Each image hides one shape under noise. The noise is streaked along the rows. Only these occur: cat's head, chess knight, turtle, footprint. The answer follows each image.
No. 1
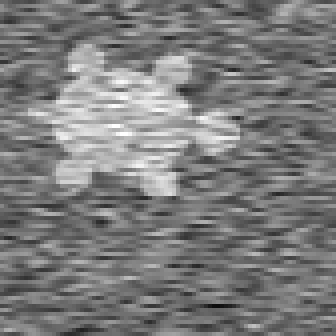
turtle
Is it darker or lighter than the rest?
lighter
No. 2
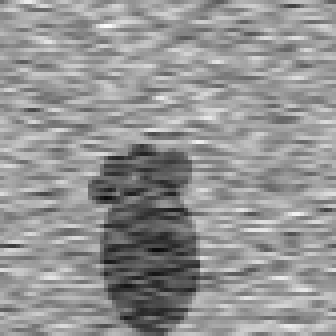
footprint
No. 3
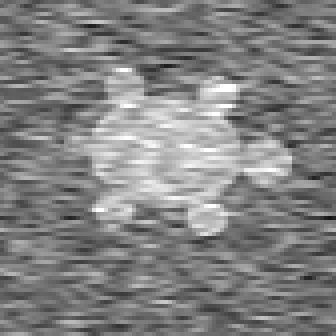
turtle
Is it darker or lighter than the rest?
lighter
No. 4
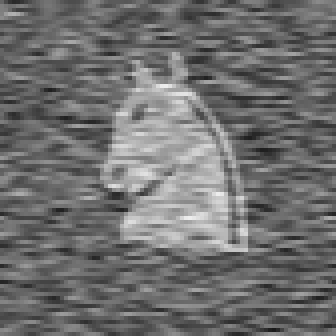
chess knight
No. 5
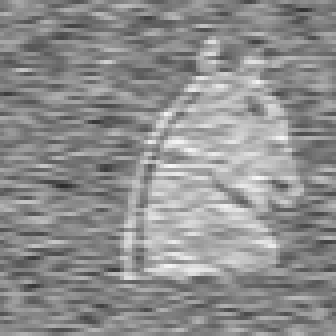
chess knight
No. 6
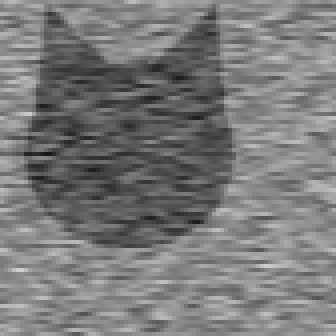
cat's head
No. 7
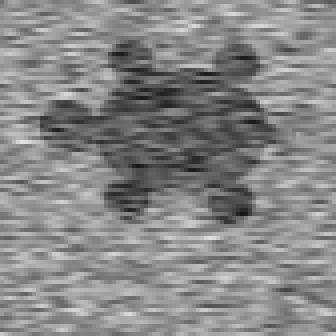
turtle
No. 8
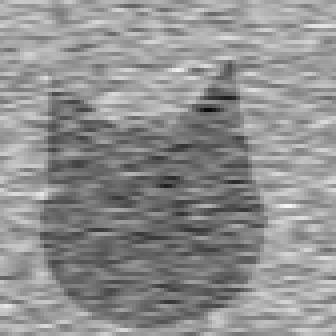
cat's head
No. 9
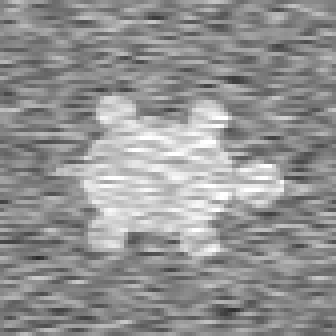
turtle
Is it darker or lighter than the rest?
lighter
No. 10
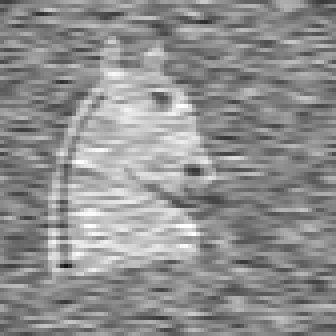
chess knight
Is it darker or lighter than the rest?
lighter
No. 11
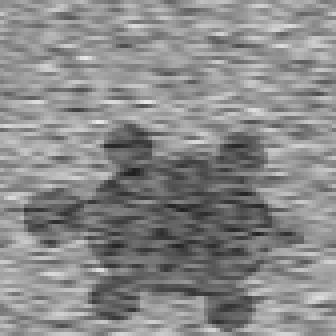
turtle
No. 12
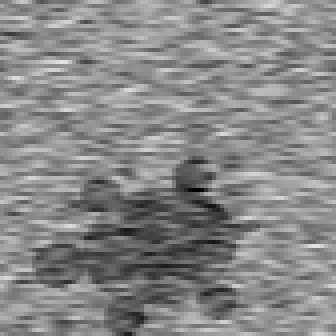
turtle
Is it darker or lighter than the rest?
darker
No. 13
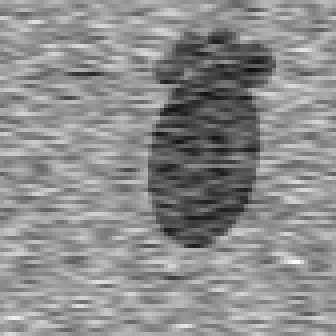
footprint
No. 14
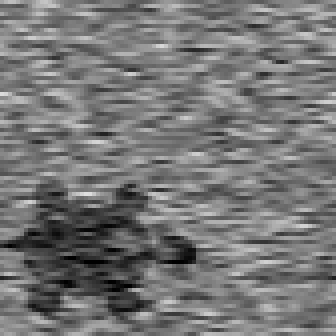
turtle
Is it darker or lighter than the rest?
darker
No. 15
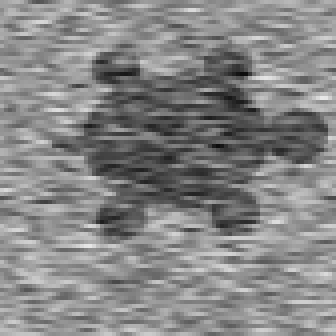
turtle
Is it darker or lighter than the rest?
darker
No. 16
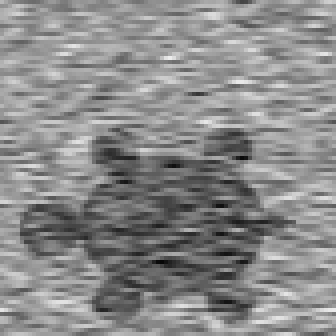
turtle
